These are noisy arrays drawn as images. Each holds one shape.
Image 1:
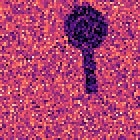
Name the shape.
lollipop
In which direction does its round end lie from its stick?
up
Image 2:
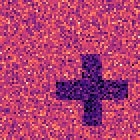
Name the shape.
cross
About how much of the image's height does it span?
half
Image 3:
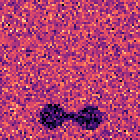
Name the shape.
dumbbell
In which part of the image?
bottom middle
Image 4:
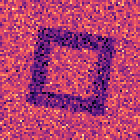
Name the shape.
square frame
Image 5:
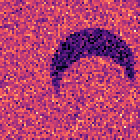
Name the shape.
crescent
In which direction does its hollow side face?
down
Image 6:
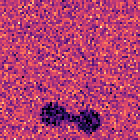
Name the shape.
dumbbell
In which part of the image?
bottom middle
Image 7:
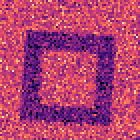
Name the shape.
square frame
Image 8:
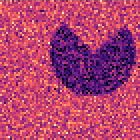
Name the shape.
disc with a wedge cut out
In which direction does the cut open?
up
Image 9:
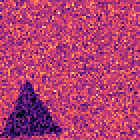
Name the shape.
triangle
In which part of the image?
bottom left
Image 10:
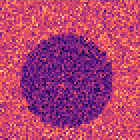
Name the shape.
disc
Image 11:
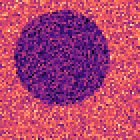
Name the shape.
disc
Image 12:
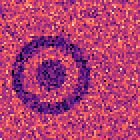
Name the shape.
bullseye
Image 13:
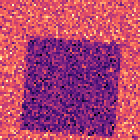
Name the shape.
square
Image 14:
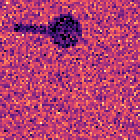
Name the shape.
lollipop
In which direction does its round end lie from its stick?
right
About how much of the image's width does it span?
half
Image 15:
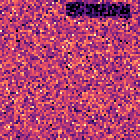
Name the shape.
bar
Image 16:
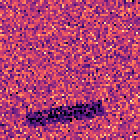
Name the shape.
bar
